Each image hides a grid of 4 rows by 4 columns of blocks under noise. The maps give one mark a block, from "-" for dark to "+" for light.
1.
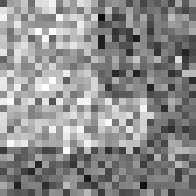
++--
++--
+++-
----
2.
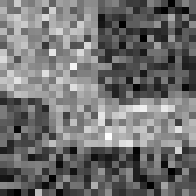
++--
++--
-+++
----
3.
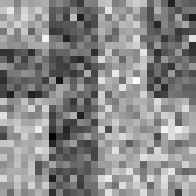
+-+-
--+-
+-++
+-++
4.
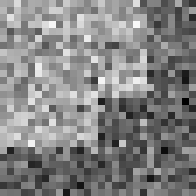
+++-
+++-
++--
----
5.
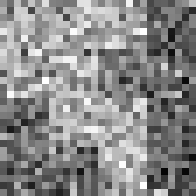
+++-
++--
-++-
--+-
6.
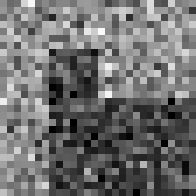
++++
+-++
+---
+---
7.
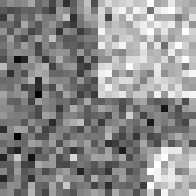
--++
--++
----
---+
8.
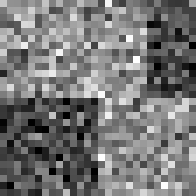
+++-
+++-
--++
--++
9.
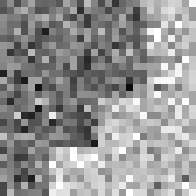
---+
---+
--++
-+++
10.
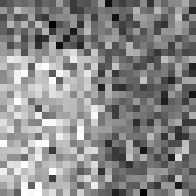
----
++--
++--
++--
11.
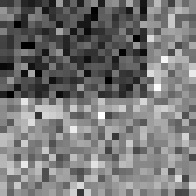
---+
---+
++++
++++
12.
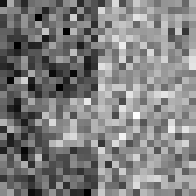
--++
--++
-+++
--++
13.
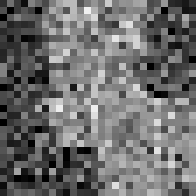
-++-
-++-
-+++
--++
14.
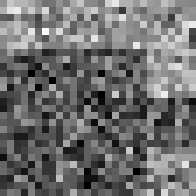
++++
---+
----
---+
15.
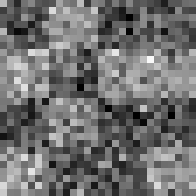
-+--
+-++
-+--
+--+
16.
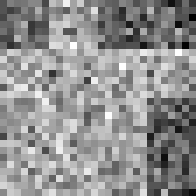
-+--
++++
+++-
+++-
